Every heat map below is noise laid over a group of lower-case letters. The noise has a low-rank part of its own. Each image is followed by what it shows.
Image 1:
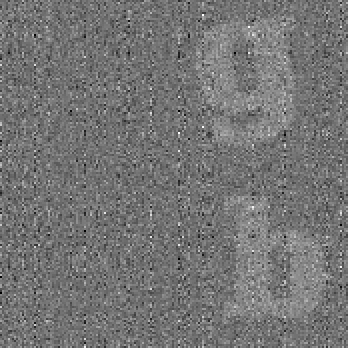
top right: g; bottom right: b
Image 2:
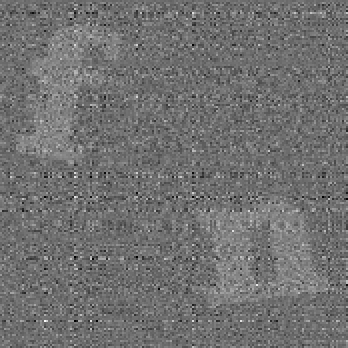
top left: f; bottom right: n
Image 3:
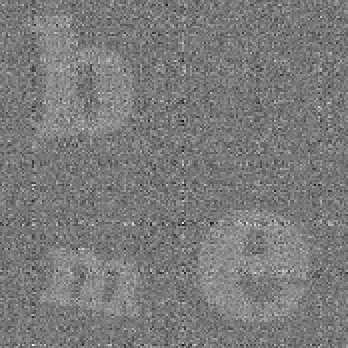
top left: b; bottom left: m; bottom right: e
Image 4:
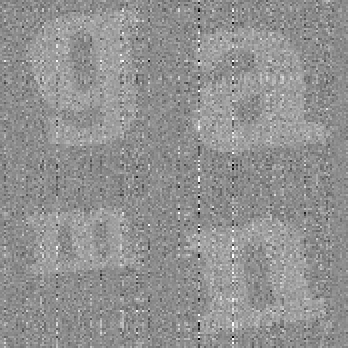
top left: g; top right: a; bottom left: m; bottom right: n
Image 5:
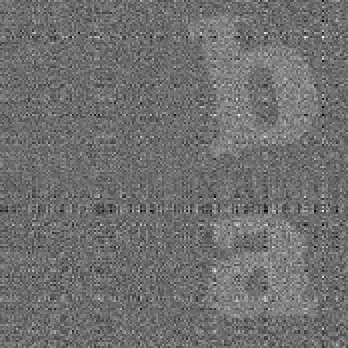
top right: b; bottom right: a
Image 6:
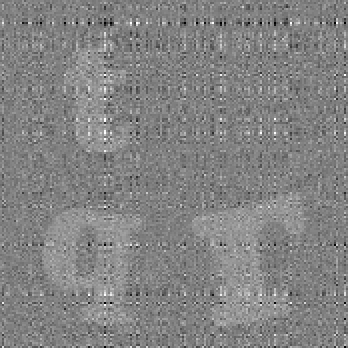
top left: t; bottom left: q; bottom right: r
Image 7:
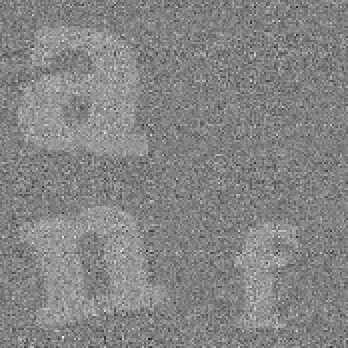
top left: a; bottom left: n; bottom right: f
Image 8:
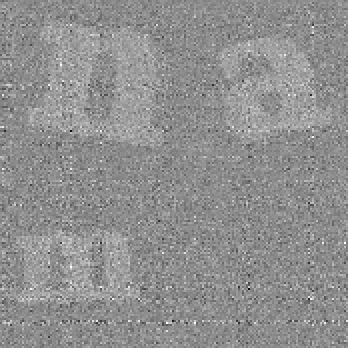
top left: n; top right: a; bottom left: m
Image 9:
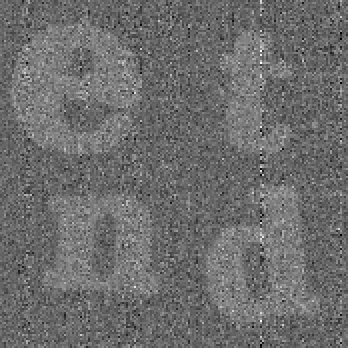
top left: e; top right: t; bottom left: n; bottom right: d
